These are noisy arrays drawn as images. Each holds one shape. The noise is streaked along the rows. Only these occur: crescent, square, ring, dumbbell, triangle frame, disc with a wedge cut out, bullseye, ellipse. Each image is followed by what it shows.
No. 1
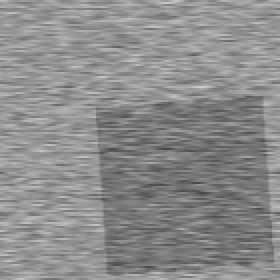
dark square
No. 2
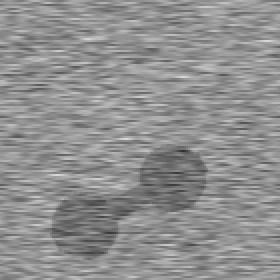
dark dumbbell
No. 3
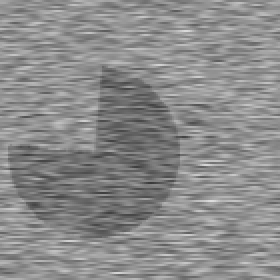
dark disc with a wedge cut out
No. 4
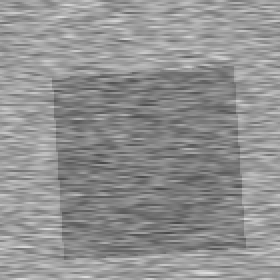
dark square
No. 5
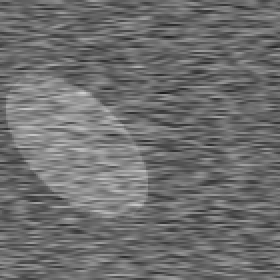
light ellipse
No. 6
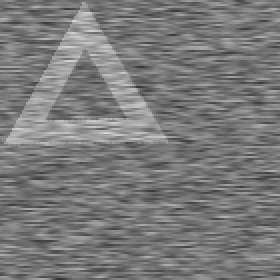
light triangle frame
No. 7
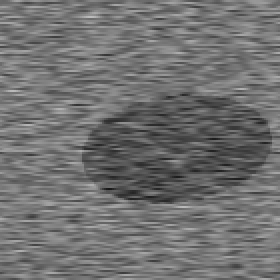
dark ellipse
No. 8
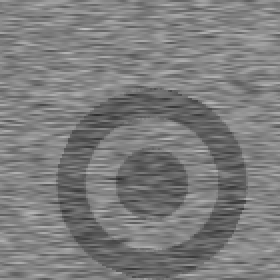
dark bullseye
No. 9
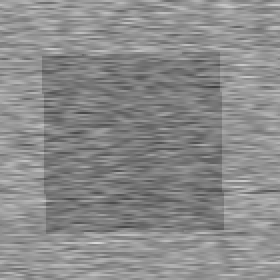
dark square
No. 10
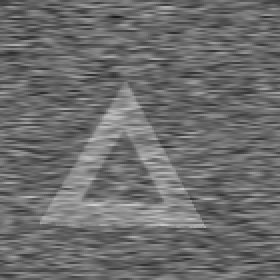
light triangle frame
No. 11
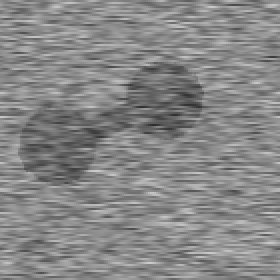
dark dumbbell
